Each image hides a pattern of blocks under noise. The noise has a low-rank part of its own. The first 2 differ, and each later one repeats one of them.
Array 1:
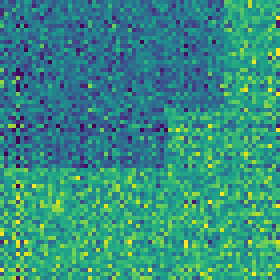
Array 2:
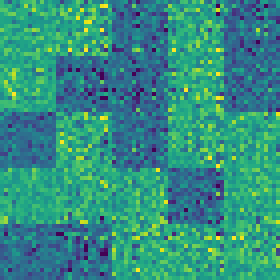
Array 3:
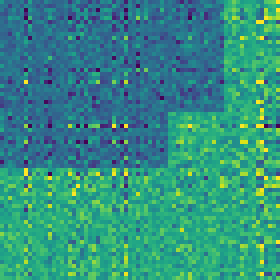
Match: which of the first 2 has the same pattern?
1
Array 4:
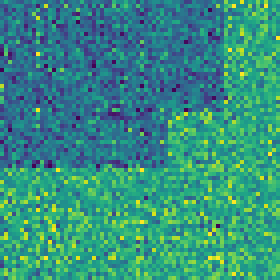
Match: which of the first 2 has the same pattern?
1
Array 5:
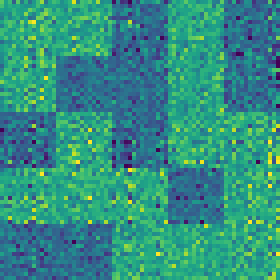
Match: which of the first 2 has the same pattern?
2
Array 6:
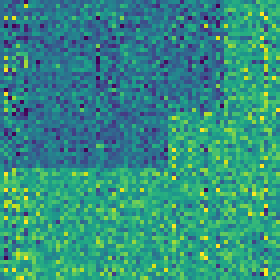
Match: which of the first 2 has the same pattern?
1
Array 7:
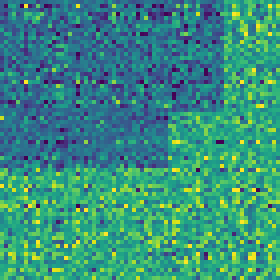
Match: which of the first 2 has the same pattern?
1
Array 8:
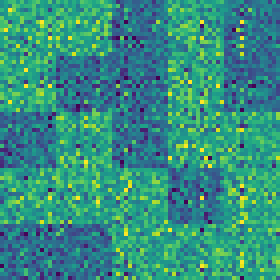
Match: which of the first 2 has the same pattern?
2
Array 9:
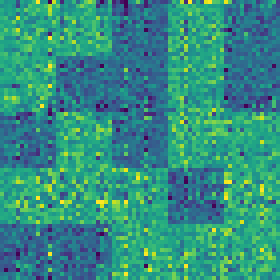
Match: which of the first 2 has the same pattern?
2
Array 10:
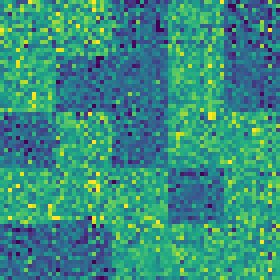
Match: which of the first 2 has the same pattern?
2
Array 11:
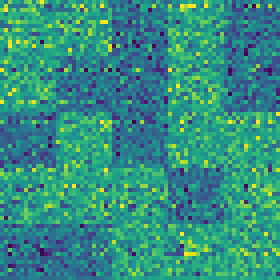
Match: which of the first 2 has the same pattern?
2
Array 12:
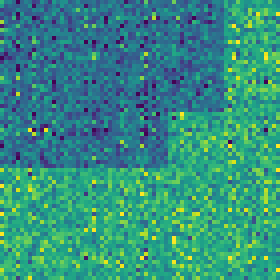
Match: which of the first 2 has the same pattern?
1
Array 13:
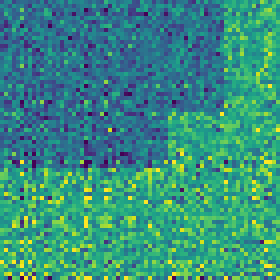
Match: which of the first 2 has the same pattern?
1
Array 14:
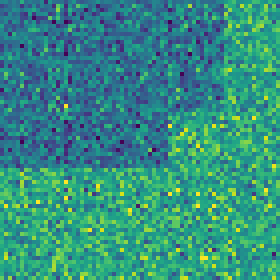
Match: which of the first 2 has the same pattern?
1
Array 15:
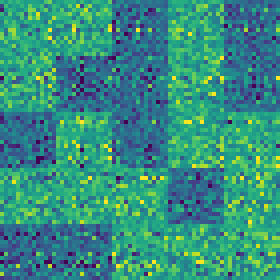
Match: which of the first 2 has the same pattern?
2
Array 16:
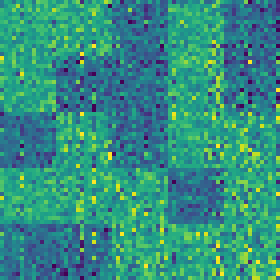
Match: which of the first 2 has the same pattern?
2
